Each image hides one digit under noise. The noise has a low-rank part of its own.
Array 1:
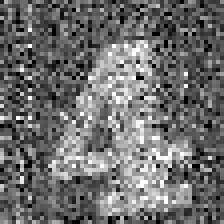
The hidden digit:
4
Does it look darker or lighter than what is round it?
lighter
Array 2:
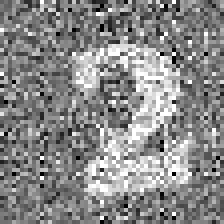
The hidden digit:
2
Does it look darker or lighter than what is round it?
lighter
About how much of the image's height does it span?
two thirds
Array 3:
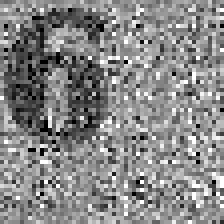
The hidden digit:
6
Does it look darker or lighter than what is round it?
darker
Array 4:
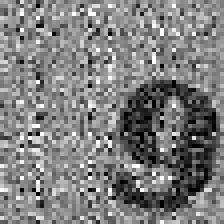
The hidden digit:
9
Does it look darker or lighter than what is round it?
darker
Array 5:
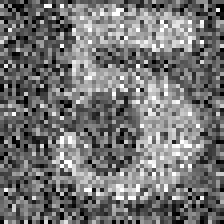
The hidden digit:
5
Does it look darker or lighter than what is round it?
lighter
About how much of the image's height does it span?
nearly all
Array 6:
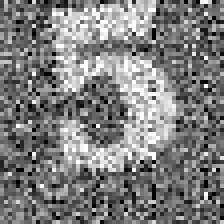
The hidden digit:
5
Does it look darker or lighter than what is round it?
lighter
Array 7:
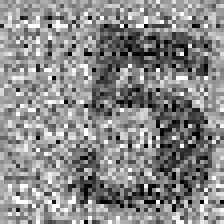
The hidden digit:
5
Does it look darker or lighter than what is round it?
darker
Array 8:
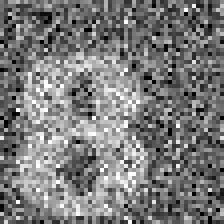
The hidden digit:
8
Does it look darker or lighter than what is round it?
lighter
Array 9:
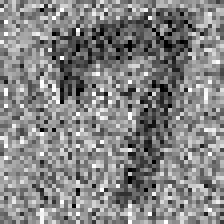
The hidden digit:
7
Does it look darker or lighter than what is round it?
darker
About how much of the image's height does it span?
nearly all
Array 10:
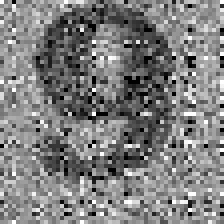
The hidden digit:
9
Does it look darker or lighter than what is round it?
darker
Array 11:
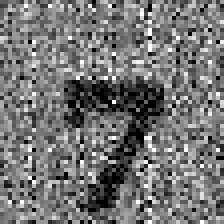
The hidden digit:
7
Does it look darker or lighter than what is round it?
darker
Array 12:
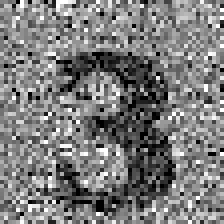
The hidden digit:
3
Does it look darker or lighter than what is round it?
darker
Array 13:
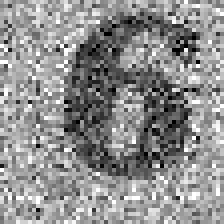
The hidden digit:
6
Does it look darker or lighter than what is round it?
darker
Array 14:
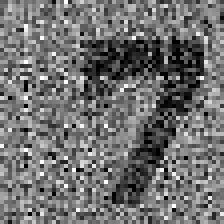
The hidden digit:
7
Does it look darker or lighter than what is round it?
darker
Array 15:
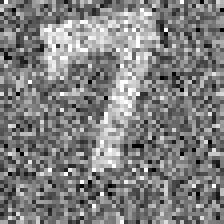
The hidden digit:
7
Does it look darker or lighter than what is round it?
lighter
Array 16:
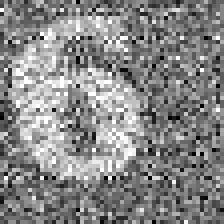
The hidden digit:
6
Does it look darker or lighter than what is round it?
lighter
